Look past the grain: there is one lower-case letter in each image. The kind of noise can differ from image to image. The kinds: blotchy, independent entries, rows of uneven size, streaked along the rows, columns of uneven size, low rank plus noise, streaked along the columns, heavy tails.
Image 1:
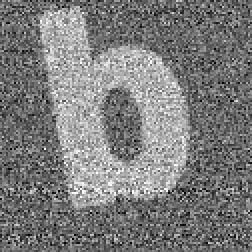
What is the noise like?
rows of uneven size
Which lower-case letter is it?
b
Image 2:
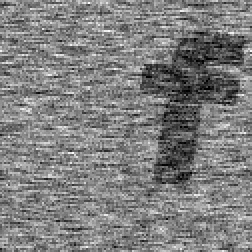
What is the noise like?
streaked along the rows
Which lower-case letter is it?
f
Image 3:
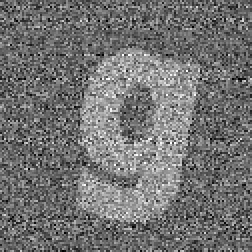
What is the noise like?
rows of uneven size
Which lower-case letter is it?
g
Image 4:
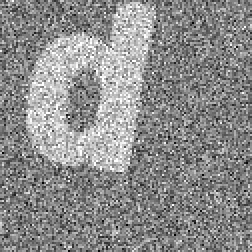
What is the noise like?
independent entries
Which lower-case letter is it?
d
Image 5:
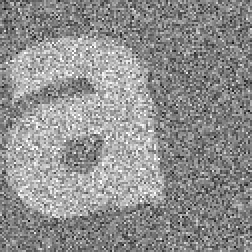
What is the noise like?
independent entries
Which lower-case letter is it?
a
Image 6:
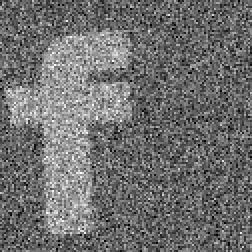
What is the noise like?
independent entries
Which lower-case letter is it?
f
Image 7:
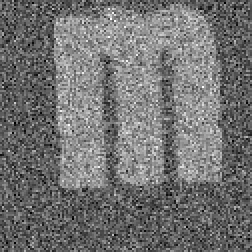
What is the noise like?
low rank plus noise
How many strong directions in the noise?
one
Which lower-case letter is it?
m
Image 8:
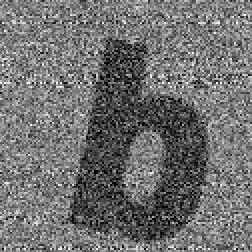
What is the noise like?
rows of uneven size
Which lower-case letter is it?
b
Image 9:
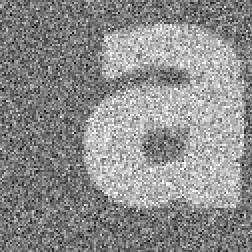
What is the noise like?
independent entries
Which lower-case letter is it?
a
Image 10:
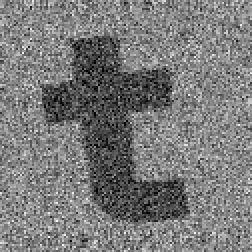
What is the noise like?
low rank plus noise
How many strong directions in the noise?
five to eight
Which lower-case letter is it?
t
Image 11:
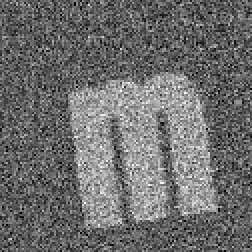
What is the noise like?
low rank plus noise
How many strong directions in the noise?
five to eight
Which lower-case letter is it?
m
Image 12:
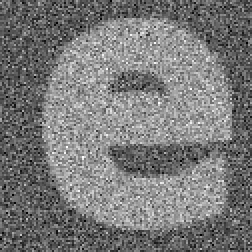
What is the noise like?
low rank plus noise
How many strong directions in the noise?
one
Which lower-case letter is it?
e
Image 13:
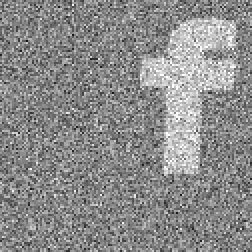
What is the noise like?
low rank plus noise
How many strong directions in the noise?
three or four
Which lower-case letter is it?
f
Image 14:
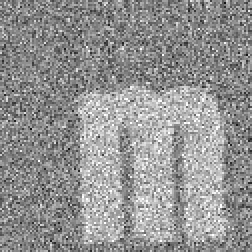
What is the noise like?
low rank plus noise
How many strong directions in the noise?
one
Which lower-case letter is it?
m
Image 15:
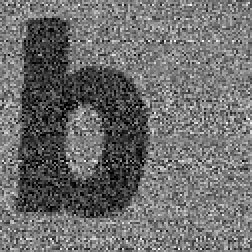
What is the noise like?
rows of uneven size
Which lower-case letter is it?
b
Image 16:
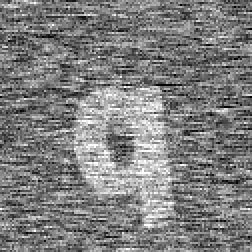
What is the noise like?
streaked along the rows
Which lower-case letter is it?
q
